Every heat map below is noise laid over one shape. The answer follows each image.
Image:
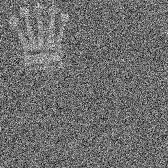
chess queen
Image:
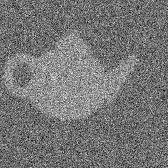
teapot
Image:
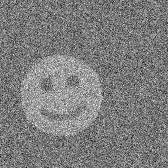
smiling face
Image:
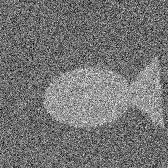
fish
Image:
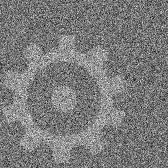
gear
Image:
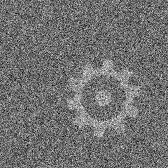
gear
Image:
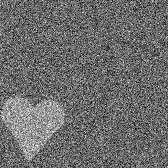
heart
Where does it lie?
bottom left
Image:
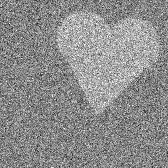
heart
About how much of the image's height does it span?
two thirds
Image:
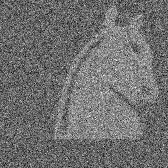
chess knight
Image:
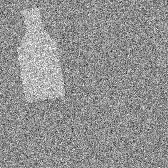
bottle
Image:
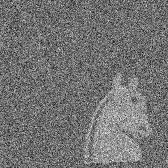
chess knight
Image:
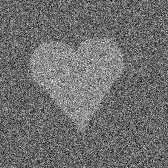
heart
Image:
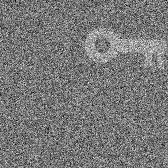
key
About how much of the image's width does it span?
half
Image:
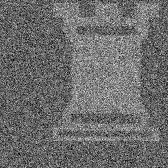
chess rook
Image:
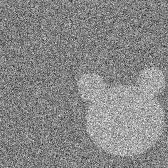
bear's head
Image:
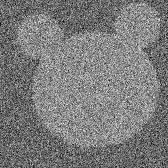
bear's head
